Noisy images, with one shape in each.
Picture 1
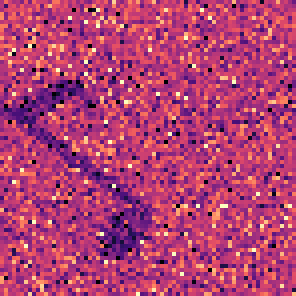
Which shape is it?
musical note
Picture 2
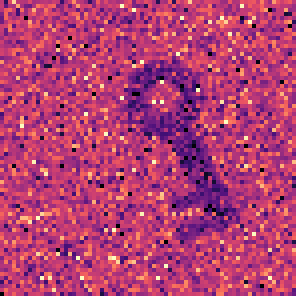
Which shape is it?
key
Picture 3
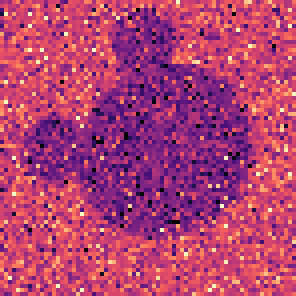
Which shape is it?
bear's head
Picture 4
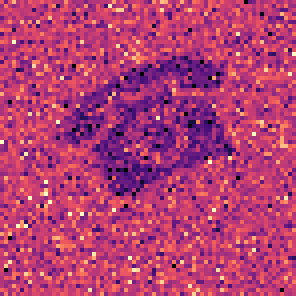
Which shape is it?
telephone
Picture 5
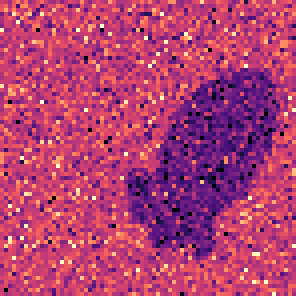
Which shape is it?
footprint
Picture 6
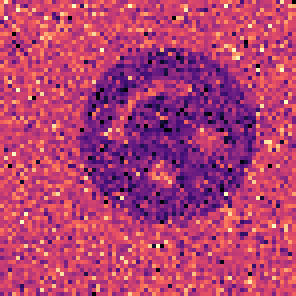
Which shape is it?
smiling face
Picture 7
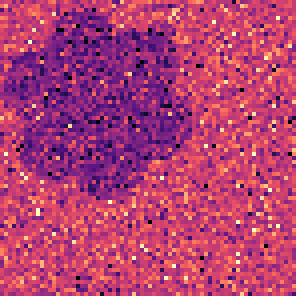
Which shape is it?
flower
